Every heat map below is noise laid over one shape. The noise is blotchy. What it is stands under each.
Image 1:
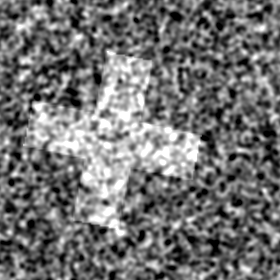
cross
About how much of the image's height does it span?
two thirds
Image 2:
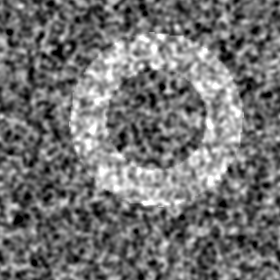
ring
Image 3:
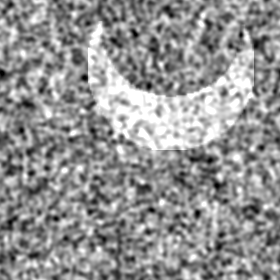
crescent
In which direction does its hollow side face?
up
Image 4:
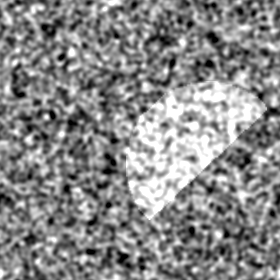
half disc
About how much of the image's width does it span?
half
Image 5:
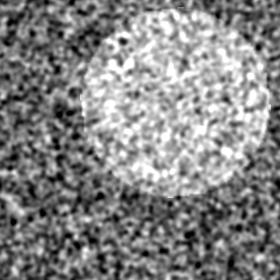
disc
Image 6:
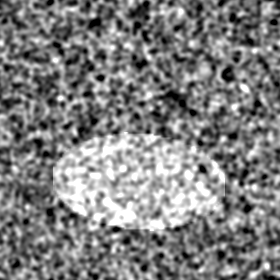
ellipse
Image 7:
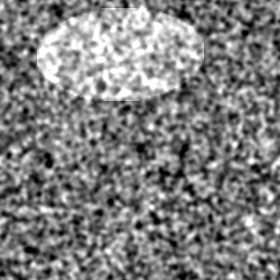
ellipse
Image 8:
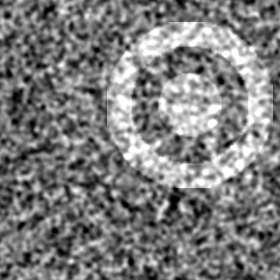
bullseye
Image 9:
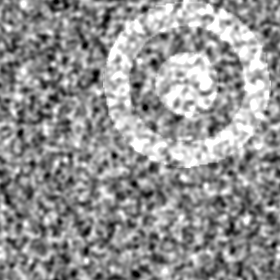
bullseye
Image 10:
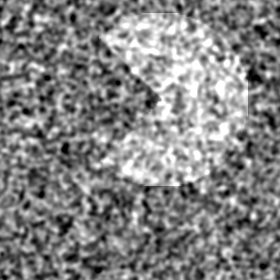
disc with a wedge cut out
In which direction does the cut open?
left
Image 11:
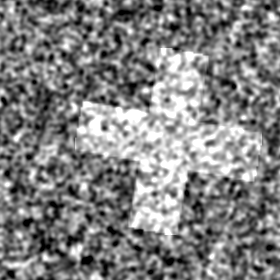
cross
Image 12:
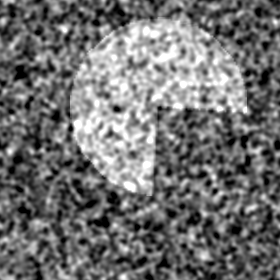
disc with a wedge cut out
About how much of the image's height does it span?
two thirds
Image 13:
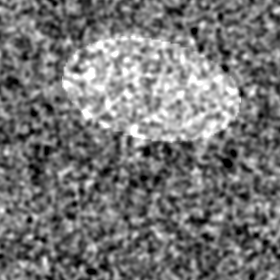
ellipse
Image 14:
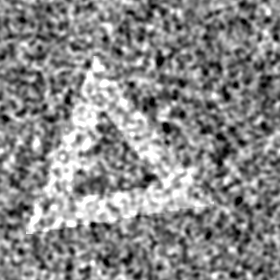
triangle frame
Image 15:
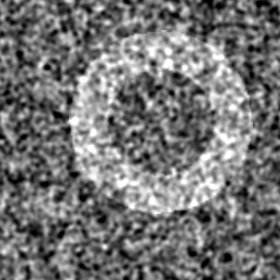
ring
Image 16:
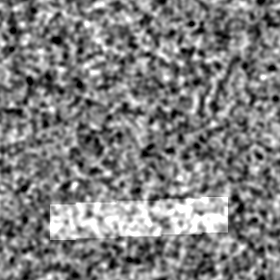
bar
